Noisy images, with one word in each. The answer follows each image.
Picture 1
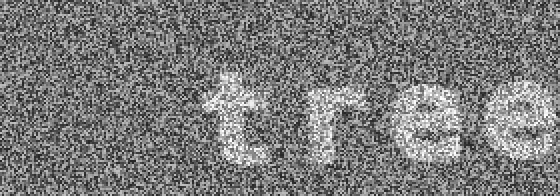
tree
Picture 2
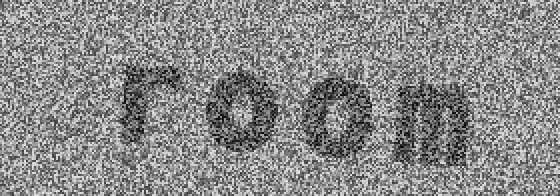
room
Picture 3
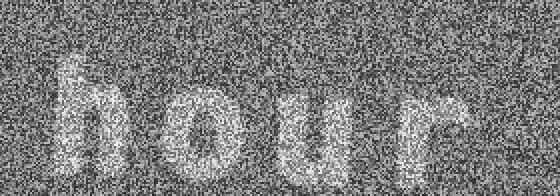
hour
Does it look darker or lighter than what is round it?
lighter
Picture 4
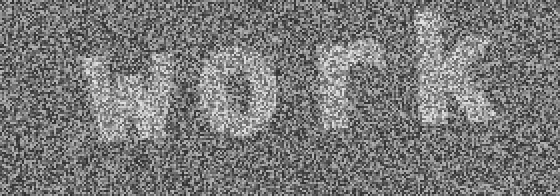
work
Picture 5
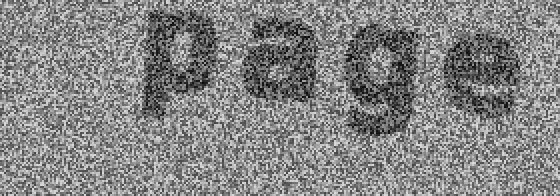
page
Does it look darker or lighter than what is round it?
darker
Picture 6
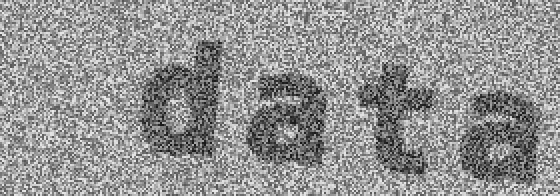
data
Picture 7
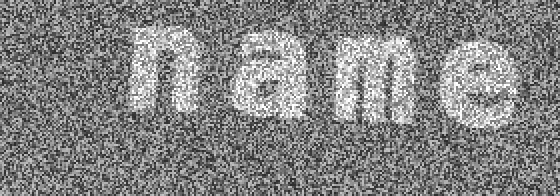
name
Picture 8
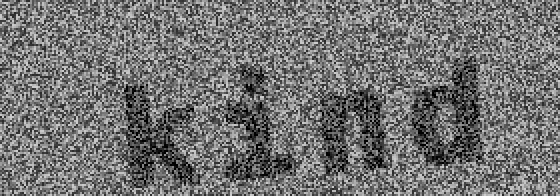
kind
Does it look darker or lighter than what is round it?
darker
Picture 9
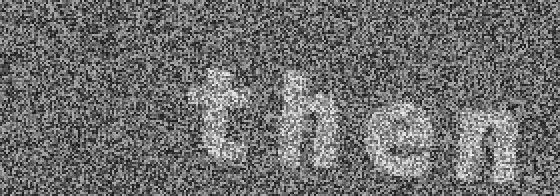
then
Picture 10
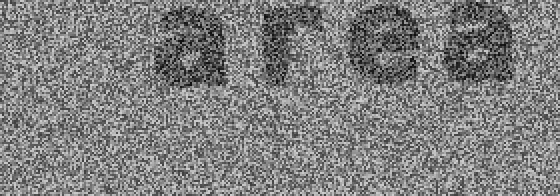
area
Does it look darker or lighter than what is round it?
darker
